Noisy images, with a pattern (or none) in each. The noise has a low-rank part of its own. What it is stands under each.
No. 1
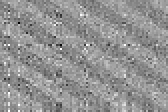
diagonal stripes
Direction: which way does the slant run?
top left to bottom right
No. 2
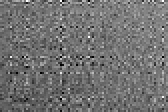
a smooth slope
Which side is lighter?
top right
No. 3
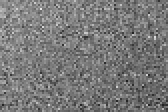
a smooth slope
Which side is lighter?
top left
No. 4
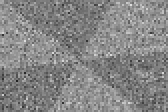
spokes from one point
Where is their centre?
centre
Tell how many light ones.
3
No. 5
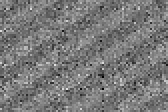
diagonal stripes
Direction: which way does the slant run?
bottom left to top right
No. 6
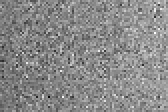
a smooth slope
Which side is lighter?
right
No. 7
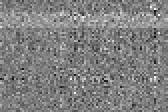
one horizontal stripe
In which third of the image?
top
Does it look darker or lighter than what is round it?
lighter
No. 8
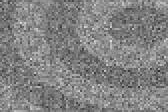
rings round one point
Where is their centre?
top right
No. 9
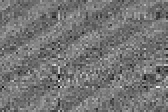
diagonal stripes
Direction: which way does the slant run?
bottom left to top right
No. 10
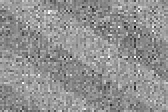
diagonal stripes
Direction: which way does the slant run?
top left to bottom right
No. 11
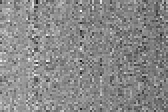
a smooth slope
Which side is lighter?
left
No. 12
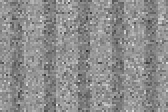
vertical stripes
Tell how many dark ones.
5
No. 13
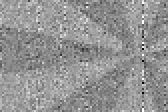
spokes from one point
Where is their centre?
middle right
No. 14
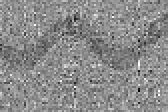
a wavy band
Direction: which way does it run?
left to right
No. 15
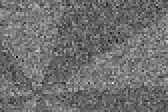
spokes from one point
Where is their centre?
bottom left
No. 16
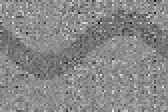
a wavy band
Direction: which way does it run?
left to right
